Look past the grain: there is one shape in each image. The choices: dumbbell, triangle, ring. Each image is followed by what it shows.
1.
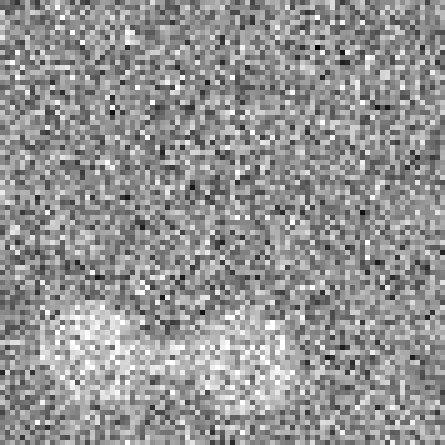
light dumbbell
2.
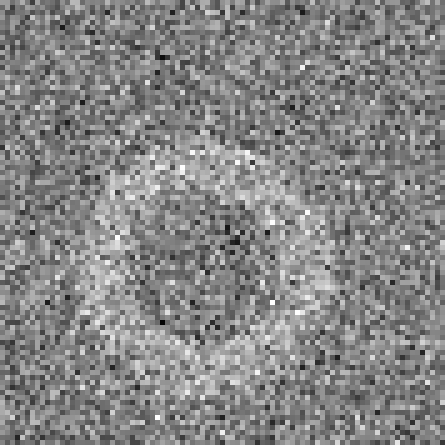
light ring
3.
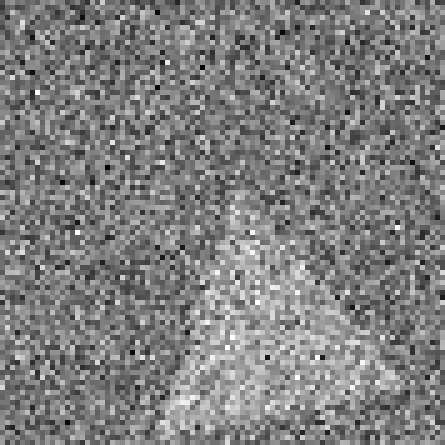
light triangle
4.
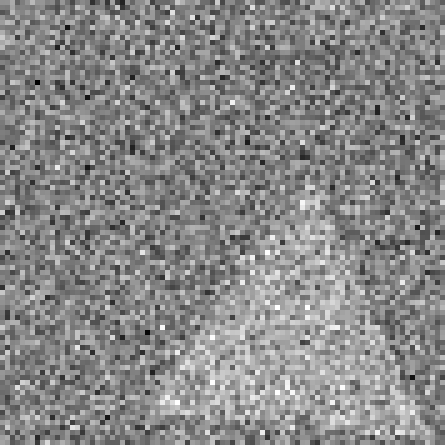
light triangle
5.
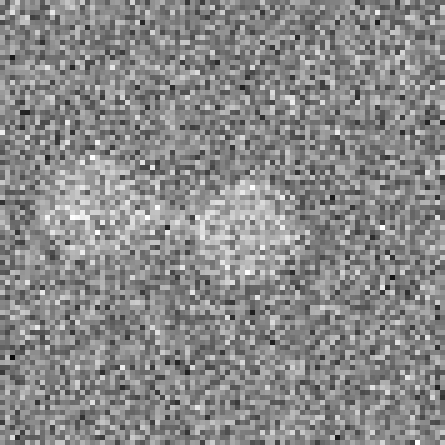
light dumbbell
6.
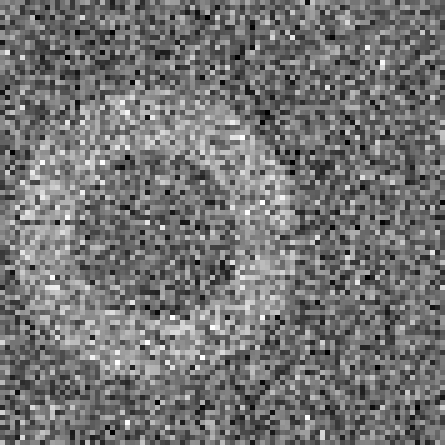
light ring
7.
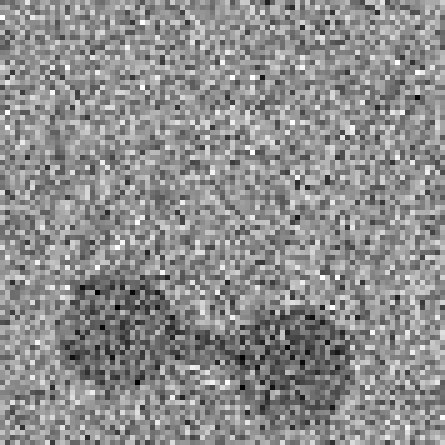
dark dumbbell
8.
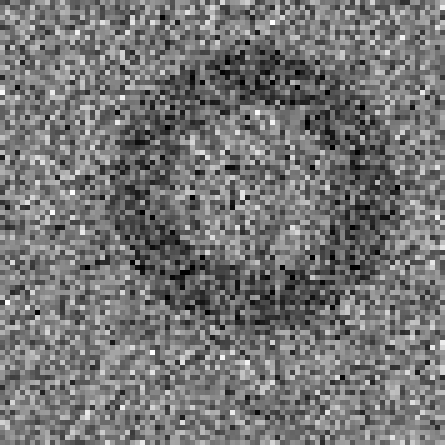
dark ring
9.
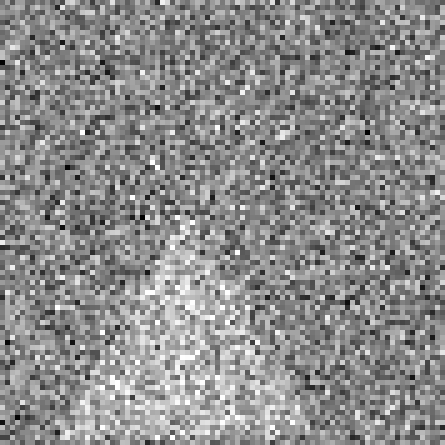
light triangle
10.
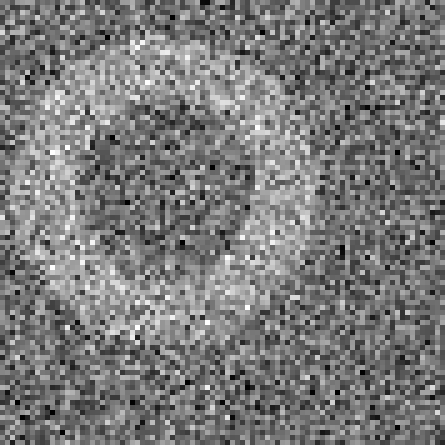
light ring
